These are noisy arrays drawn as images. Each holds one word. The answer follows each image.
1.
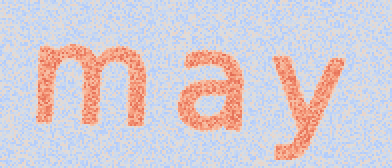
may
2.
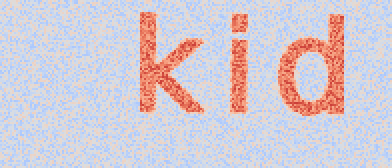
kid
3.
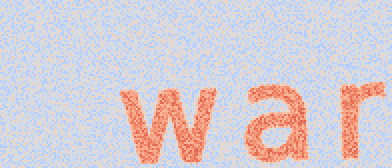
war
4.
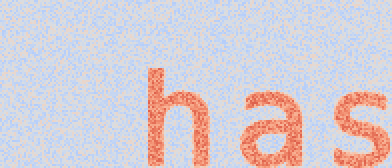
has
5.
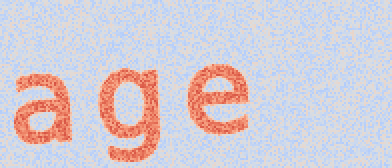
age
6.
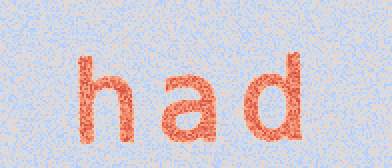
had
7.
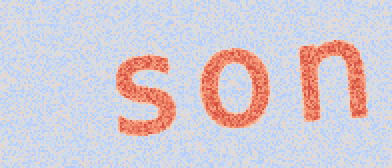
son
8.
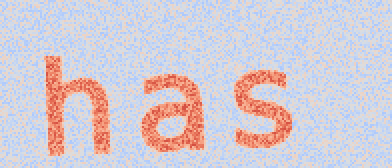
has
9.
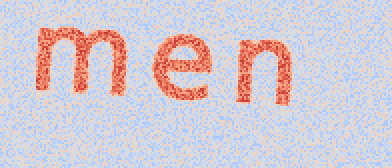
men
